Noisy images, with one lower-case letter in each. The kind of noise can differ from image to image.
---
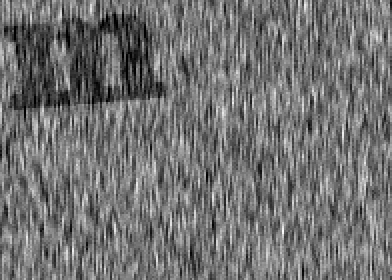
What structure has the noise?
streaked along the columns
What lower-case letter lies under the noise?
m
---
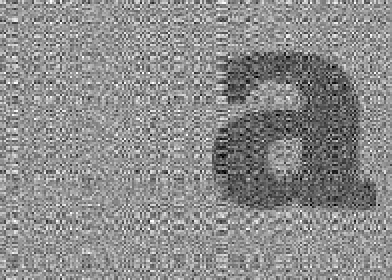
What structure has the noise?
low rank plus noise
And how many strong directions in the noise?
one
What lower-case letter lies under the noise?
a
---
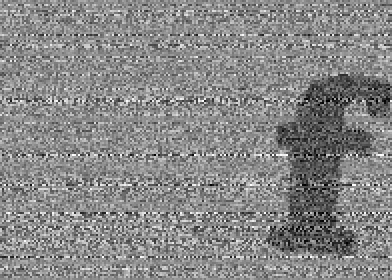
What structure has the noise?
rows of uneven size
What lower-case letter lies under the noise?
f
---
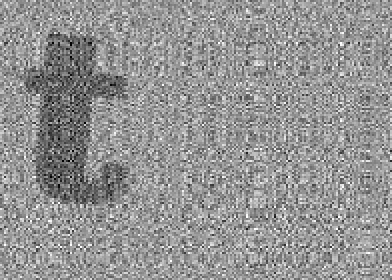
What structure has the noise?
low rank plus noise
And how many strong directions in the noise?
three or four
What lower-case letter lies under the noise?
t
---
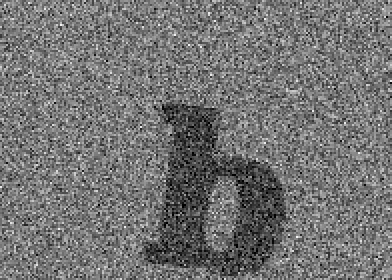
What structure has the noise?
independent entries
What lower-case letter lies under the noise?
b
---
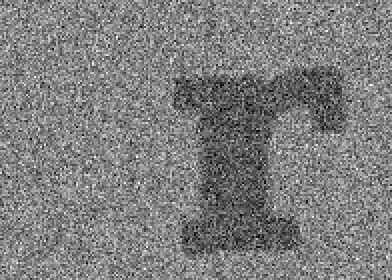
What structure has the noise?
independent entries
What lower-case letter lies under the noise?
r
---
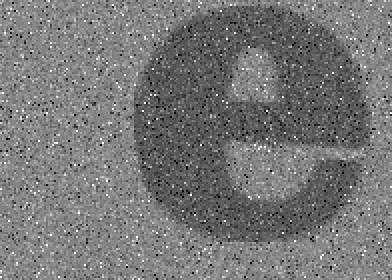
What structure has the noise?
heavy tails
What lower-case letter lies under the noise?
e
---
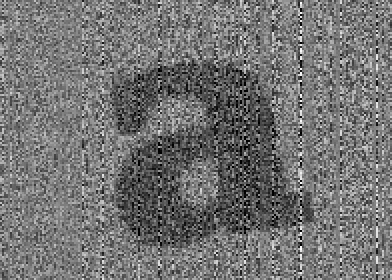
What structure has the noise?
columns of uneven size
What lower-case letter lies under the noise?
a
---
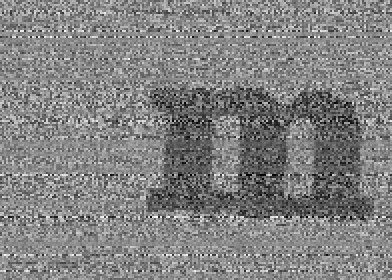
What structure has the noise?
rows of uneven size
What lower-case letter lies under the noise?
m
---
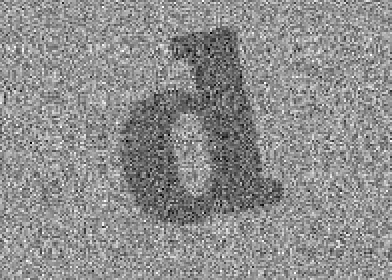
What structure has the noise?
low rank plus noise
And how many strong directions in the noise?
five to eight
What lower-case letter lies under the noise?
d
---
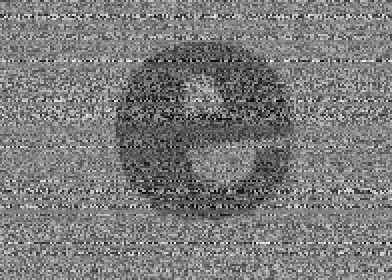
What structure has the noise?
rows of uneven size
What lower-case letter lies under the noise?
e
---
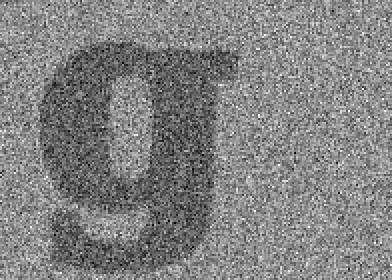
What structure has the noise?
independent entries
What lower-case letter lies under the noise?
g
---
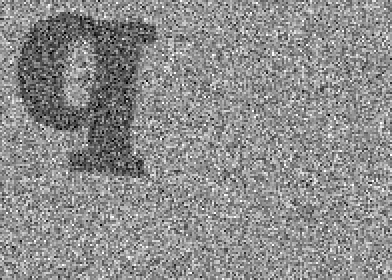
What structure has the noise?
independent entries
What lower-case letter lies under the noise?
q
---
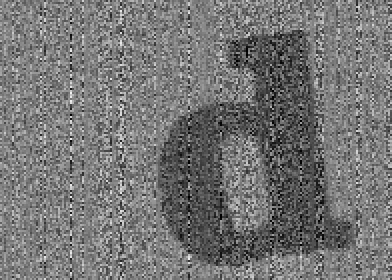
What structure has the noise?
columns of uneven size
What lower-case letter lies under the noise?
d
